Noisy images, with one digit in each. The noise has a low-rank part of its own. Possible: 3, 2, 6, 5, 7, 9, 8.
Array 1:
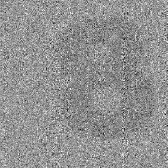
8
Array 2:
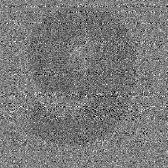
9
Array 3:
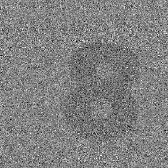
8
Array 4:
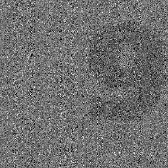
9
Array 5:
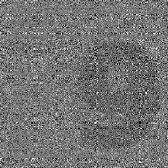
9
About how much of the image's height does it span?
two thirds
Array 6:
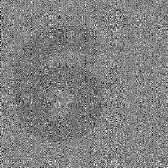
6
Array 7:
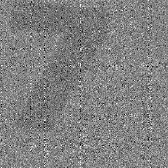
7
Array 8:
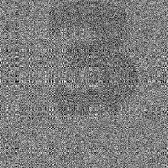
3
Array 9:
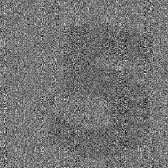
5
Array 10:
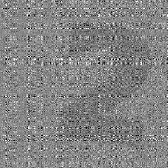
2
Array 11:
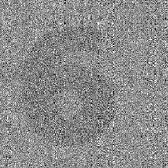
6
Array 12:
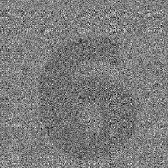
6
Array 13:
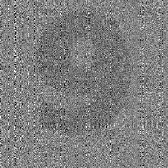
9
